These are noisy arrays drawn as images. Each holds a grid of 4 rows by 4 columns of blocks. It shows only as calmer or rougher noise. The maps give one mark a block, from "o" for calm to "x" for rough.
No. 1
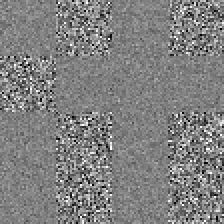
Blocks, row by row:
oxox
xooo
oxox
oxox
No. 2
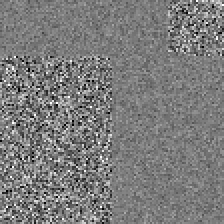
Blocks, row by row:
ooox
xxoo
xxoo
xxoo
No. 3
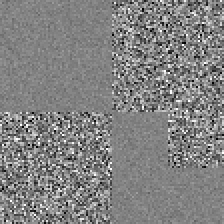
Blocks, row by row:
ooxx
ooxx
xxox
xxoo
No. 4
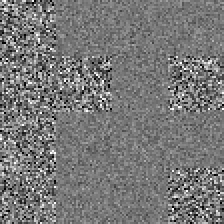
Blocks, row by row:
xooo
xxox
xooo
xoox
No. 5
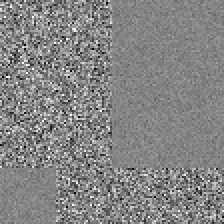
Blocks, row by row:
xxoo
xxoo
xxoo
oxxx
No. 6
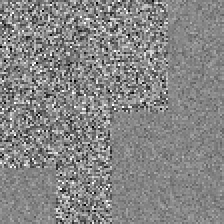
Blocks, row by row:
xxxo
xxxo
xxoo
oxoo
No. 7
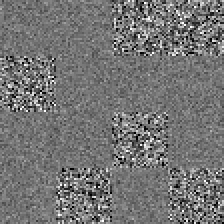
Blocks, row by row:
ooxx
xooo
ooxo
oxox
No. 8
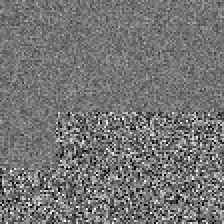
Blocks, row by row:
oooo
oooo
oxxx
xxxx
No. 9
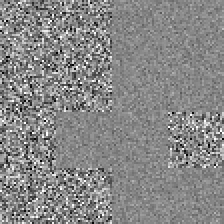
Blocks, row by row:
xxoo
xxoo
xoox
xxoo
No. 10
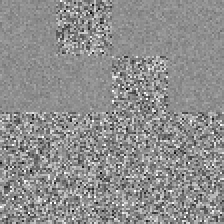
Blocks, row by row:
oxoo
ooxo
xxxx
xxxx
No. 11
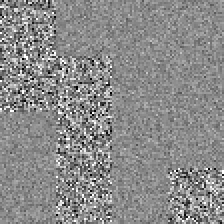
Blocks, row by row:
xooo
xxoo
oxoo
oxox
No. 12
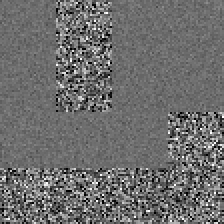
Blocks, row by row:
oxoo
oxoo
ooox
xxxx
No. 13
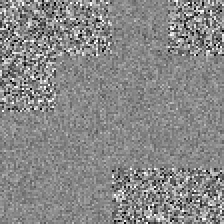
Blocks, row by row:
xxox
xooo
oooo
ooxx
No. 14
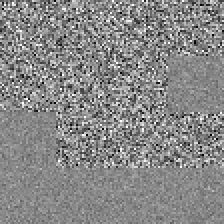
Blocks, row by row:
xxxx
xxxo
oxxx
oooo
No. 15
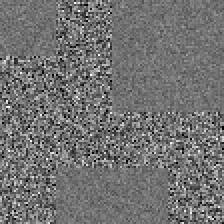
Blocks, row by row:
oxoo
xxoo
xxxx
xoox
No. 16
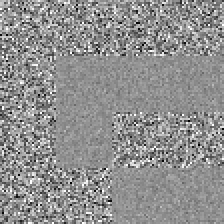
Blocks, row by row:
xxxx
xooo
xoxx
xxoo
